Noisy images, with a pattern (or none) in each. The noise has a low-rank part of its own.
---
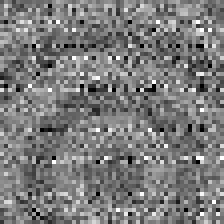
rings round one point
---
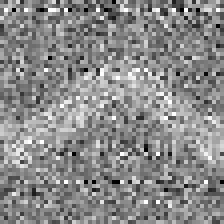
a wavy band
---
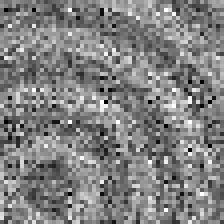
rings round one point
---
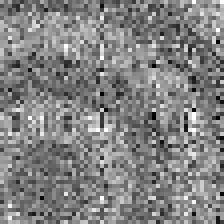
rings round one point
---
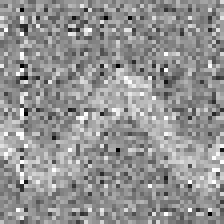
a wavy band
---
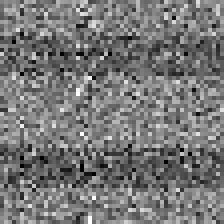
horizontal stripes
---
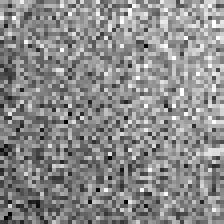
a smooth slope
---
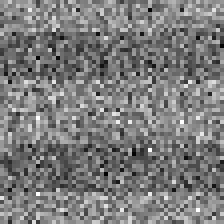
horizontal stripes
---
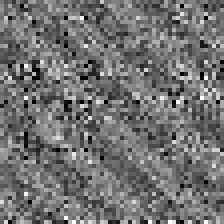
diagonal stripes
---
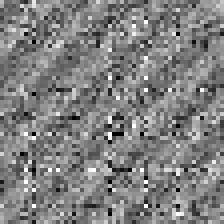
diagonal stripes
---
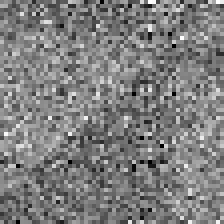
spokes from one point
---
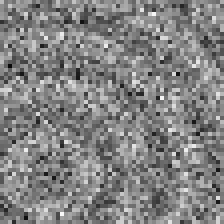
rings round one point
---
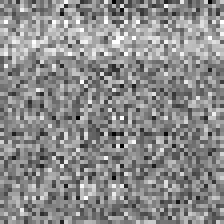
one horizontal stripe
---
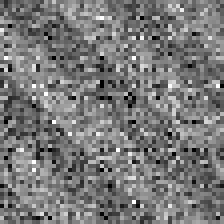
diagonal stripes
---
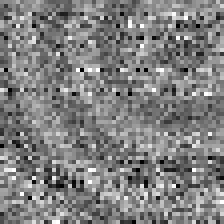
rings round one point
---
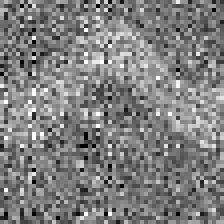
a wavy band
